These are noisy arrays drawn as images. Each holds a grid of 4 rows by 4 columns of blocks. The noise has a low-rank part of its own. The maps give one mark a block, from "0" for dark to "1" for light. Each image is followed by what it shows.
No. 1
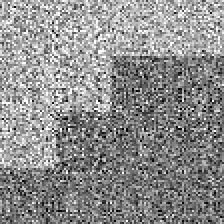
1 1 1 1
1 1 0 0
1 0 0 0
0 0 0 0
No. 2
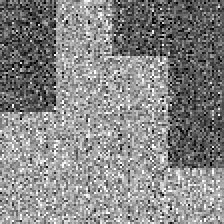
0 1 0 0
0 1 1 0
1 1 1 0
1 1 1 1
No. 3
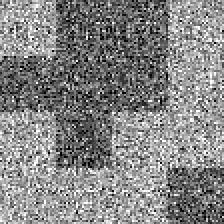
1 0 0 1
0 0 0 1
1 0 1 1
1 1 1 0
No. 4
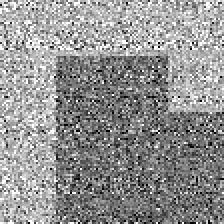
1 1 1 1
1 0 0 1
1 0 0 0
1 0 0 0
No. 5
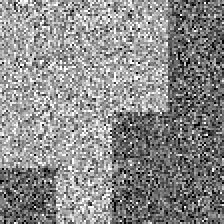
1 1 1 0
1 1 1 0
1 1 0 0
0 1 0 0
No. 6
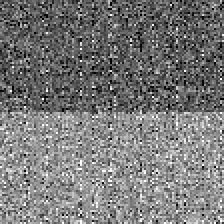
0 0 0 0
0 0 0 0
1 1 1 1
1 1 1 1
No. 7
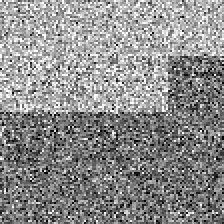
1 1 1 1
1 1 1 0
0 0 0 0
0 0 0 0
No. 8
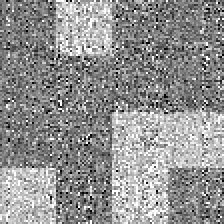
0 1 0 0
0 0 0 0
0 0 1 1
1 0 1 0
